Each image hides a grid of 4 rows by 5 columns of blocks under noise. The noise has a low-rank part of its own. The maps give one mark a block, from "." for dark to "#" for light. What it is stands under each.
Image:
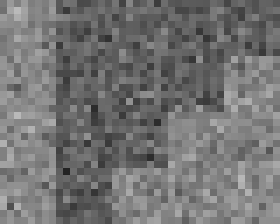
# . . . .
# . . . #
# . . # #
# . # # #
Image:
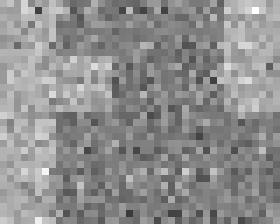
# . . . #
# # . . #
# . . . .
# . . . .
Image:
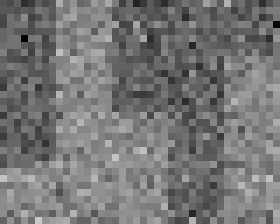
. # . . .
. # . . #
. # # . #
# # # . #
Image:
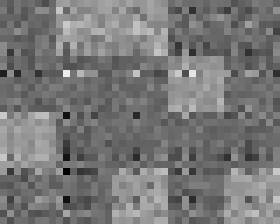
. # # . .
. . . # .
# . . . .
. . # . #
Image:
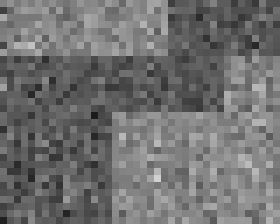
# # # . .
. . . . #
. . # # #
. . # # #
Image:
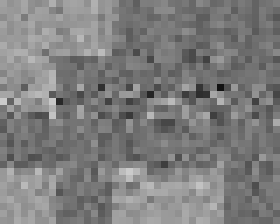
# # . . .
# . . . .
. . . . .
# . # # .
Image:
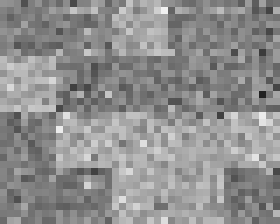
. . # . .
# . . . .
. # # # #
. . # # .
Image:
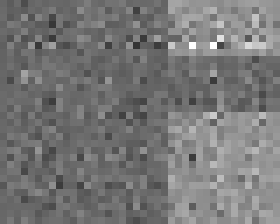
. . . # #
. . . . .
. . . # #
. . . # #
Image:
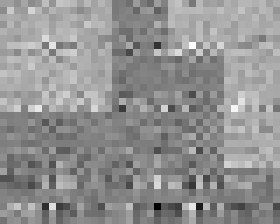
# # . # #
# # . . #
. . . . #
. . . . .
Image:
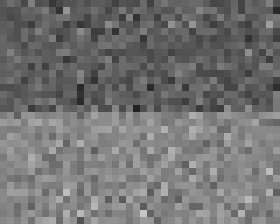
. . . . .
. . . . .
# # # # #
# # # # #
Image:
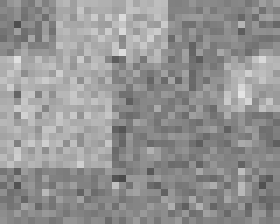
. # # . .
# # . . #
# # . . .
. . . . .
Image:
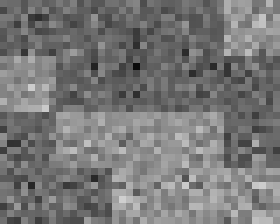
. . . . #
# . . . .
. # # # .
. . # # #
